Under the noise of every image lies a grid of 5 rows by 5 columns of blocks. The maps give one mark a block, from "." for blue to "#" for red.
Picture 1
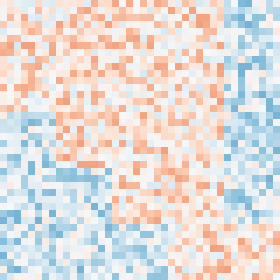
# # # # .
# # # # .
. # # # .
. . # # .
. . . # #
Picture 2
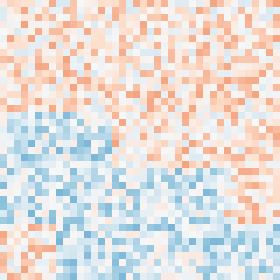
# # # # #
# # # # #
. . # # #
. . . . #
# . . . .
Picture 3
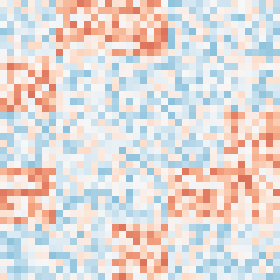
. # # . .
# . . . .
. . . . #
# . . # #
. . # . .
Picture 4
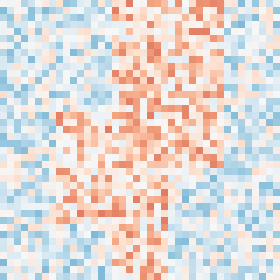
. . # # .
. . # # .
. # # # .
. # # . .
. . # . .
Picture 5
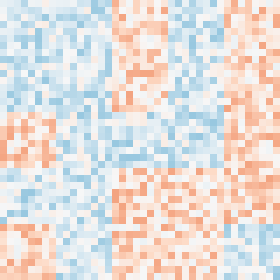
. . # . #
. . # . #
# . . . #
. . # # #
# . # # .
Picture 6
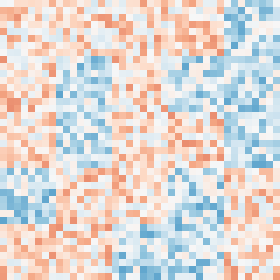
# # # # .
# . # . .
# . # # .
. # # . #
# # . . #
